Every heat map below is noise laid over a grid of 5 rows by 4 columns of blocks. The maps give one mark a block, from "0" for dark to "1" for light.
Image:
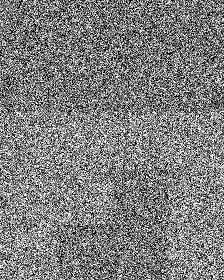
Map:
0 0 0 0
0 0 0 0
1 1 1 1
1 1 0 1
1 0 0 1
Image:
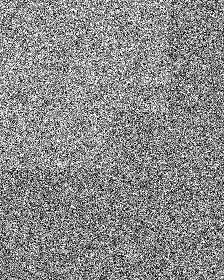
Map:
1 1 1 0
1 1 1 0
1 1 0 0
0 0 0 0
0 0 0 0
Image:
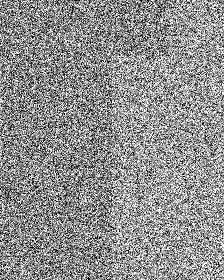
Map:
0 0 0 1
0 0 1 1
0 0 1 1
0 0 1 1
0 0 1 1
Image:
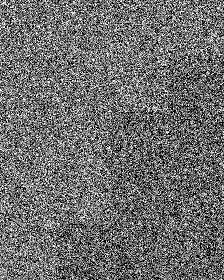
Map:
1 1 1 1
1 1 1 0
1 1 0 0
1 1 0 0
1 0 0 0
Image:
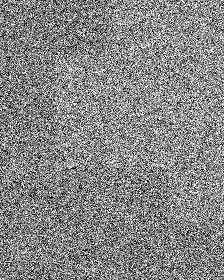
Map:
0 0 1 1
0 1 1 1
0 1 1 1
0 0 0 1
0 0 0 0
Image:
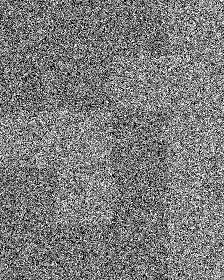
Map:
0 0 0 1
0 0 1 1
1 1 0 1
0 1 0 1
0 0 0 1
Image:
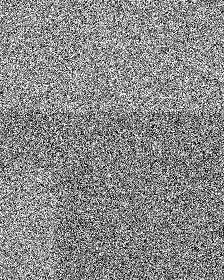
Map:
1 1 1 1
1 1 1 1
0 0 0 0
1 0 0 0
1 0 0 0
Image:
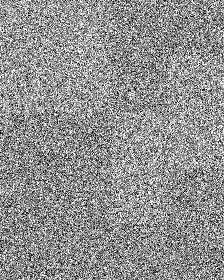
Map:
1 1 0 0
1 1 0 1
0 0 1 1
0 0 1 0
0 0 0 0
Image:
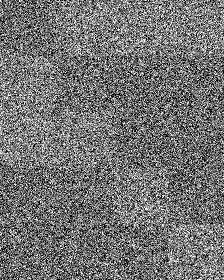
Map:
0 1 1 1
1 0 0 0
1 1 0 0
0 0 1 0
0 0 0 1
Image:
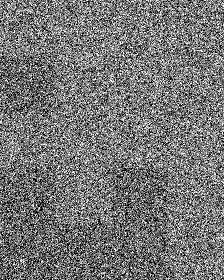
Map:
1 1 1 1
0 1 1 1
1 1 1 1
0 1 0 1
0 0 0 1
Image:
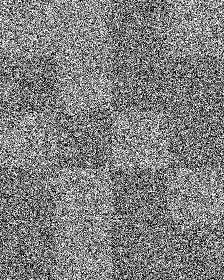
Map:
1 1 0 1
0 1 0 0
1 0 1 0
0 1 0 1
0 1 0 0
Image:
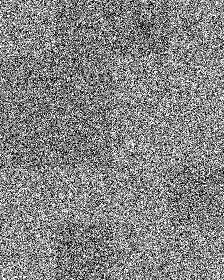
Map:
1 0 0 1
0 0 1 1
0 0 1 1
1 1 1 0
1 0 1 1
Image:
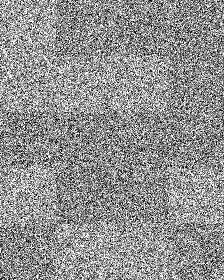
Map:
1 0 0 0
1 1 1 0
0 0 0 0
1 0 0 1
0 1 1 0
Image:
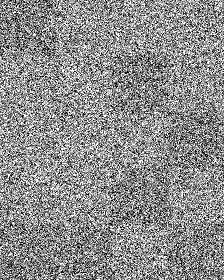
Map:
0 1 1 1
1 1 0 1
1 1 1 0
1 1 0 1
0 0 1 0
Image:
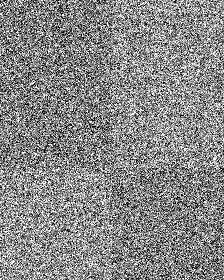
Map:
0 0 1 1
0 0 1 1
0 0 1 1
1 1 0 0
1 1 0 0
